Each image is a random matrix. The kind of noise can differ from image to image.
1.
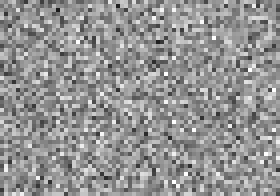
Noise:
independent entries
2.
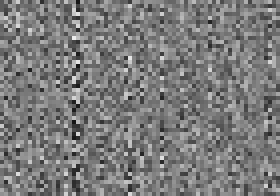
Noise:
columns of uneven size
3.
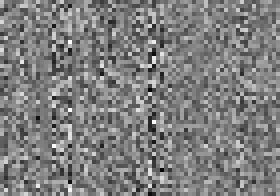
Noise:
columns of uneven size
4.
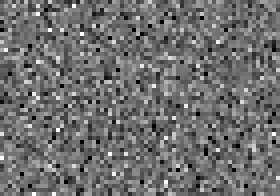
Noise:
heavy tails
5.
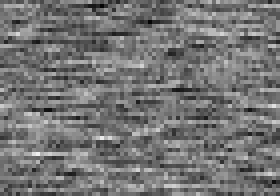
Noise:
streaked along the rows
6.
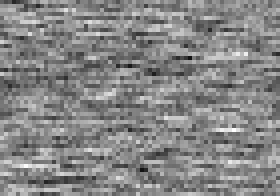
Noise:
streaked along the rows
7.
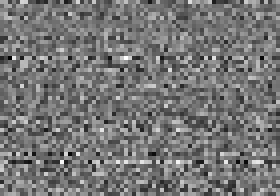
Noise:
rows of uneven size
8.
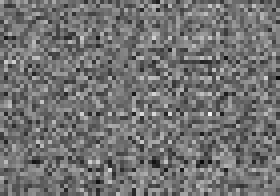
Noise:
low rank plus noise
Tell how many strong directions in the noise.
one
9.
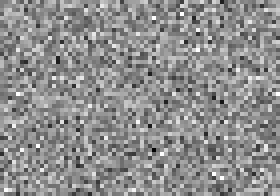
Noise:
independent entries
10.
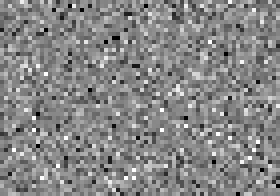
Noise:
heavy tails
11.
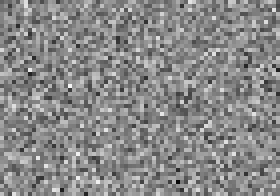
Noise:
independent entries
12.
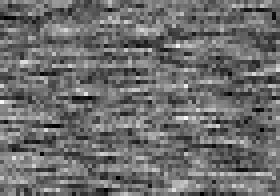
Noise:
streaked along the rows
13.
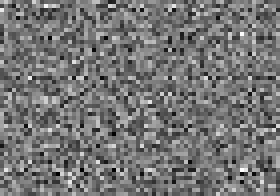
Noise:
low rank plus noise
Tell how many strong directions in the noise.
three or four
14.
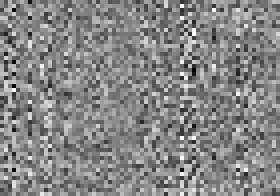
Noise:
columns of uneven size
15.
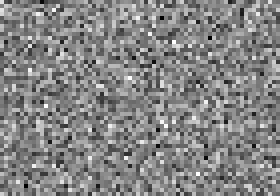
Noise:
independent entries
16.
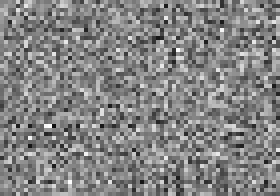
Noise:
low rank plus noise
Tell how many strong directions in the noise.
five to eight
